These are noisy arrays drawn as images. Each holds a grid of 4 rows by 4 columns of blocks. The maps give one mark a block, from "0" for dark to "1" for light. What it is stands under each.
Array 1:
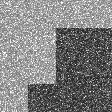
1 1 1 1
1 1 0 0
1 1 0 0
1 0 0 0
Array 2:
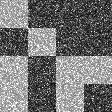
1 0 0 0
0 1 0 0
1 0 1 1
1 0 1 0
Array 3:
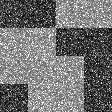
0 0 1 1
1 1 0 0
1 1 1 0
0 1 1 0
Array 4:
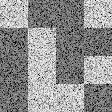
1 0 0 1
0 1 0 0
0 1 0 1
0 1 1 0
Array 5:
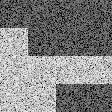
0 0 0 0
1 0 0 0
1 1 1 1
1 1 0 0
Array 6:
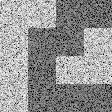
1 1 0 0
1 0 0 1
1 0 1 1
1 0 0 0
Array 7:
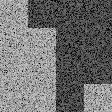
1 0 0 0
1 1 0 0
1 1 0 0
1 1 0 1
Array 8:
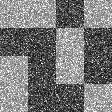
1 1 0 1
0 0 1 0
1 0 1 0
1 0 0 1
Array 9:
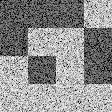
0 0 0 1
0 1 1 0
1 0 1 0
1 1 1 1
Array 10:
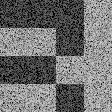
0 0 0 1
1 1 0 1
0 0 1 1
1 1 0 1
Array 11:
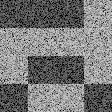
0 0 0 1
1 1 1 1
1 0 0 1
0 1 1 0
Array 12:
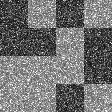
0 1 0 1
0 0 1 0
1 1 1 0
1 1 0 1
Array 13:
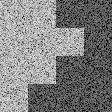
1 1 0 0
1 1 1 0
1 1 0 0
1 0 0 0
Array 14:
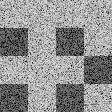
1 1 1 1
0 1 0 1
1 1 1 0
0 1 0 1
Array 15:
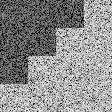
0 0 0 1
0 0 1 1
0 1 1 1
1 1 1 1
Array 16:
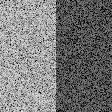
1 1 0 0
1 1 0 0
1 1 0 0
1 1 0 0
